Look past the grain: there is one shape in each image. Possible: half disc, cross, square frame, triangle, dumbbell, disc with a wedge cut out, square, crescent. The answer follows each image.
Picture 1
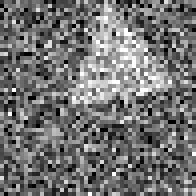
light triangle
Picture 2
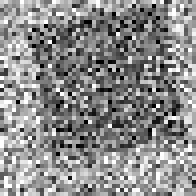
dark square
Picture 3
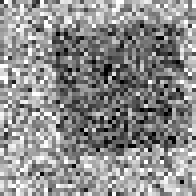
dark square
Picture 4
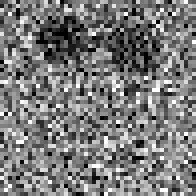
dark dumbbell
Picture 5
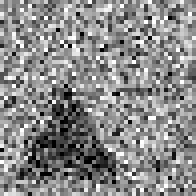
dark triangle
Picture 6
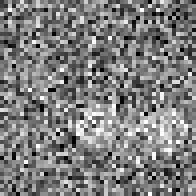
light dumbbell
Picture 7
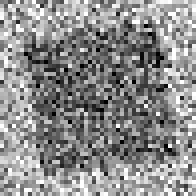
dark square
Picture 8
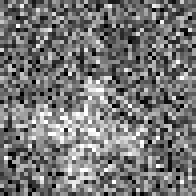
light cross
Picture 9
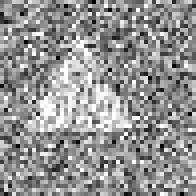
light triangle
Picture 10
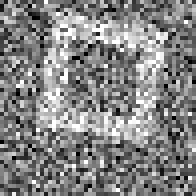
light square frame
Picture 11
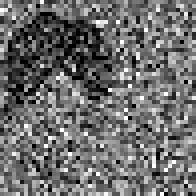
dark disc with a wedge cut out
